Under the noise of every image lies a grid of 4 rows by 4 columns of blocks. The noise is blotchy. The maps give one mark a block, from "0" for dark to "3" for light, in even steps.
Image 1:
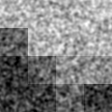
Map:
3 3 3 3
1 3 3 3
0 1 2 2
0 0 1 0
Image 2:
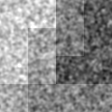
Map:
3 3 1 0
3 2 1 0
3 2 0 0
2 1 1 1
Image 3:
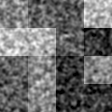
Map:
2 1 1 3
3 3 1 0
1 2 0 2
1 2 0 0
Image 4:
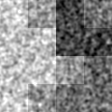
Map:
3 2 0 1
3 3 0 0
3 3 2 1
3 2 1 1
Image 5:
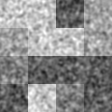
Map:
3 3 0 2
2 3 3 2
1 0 0 0
0 3 1 0
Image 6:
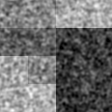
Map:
2 2 3 3
1 1 0 0
3 2 0 0
3 3 0 0
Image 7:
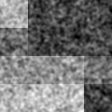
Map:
3 0 0 0
1 0 0 0
2 2 2 1
3 3 3 0
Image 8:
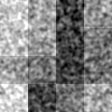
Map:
3 2 0 2
3 2 0 1
2 1 0 1
3 0 1 2
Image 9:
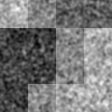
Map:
3 2 1 1
0 0 2 3
0 0 2 3
0 2 3 3
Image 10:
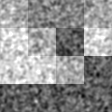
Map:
2 1 1 2
3 2 0 3
3 3 2 0
0 0 0 0
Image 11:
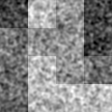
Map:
0 3 2 0
1 2 2 0
1 3 2 1
1 3 3 3
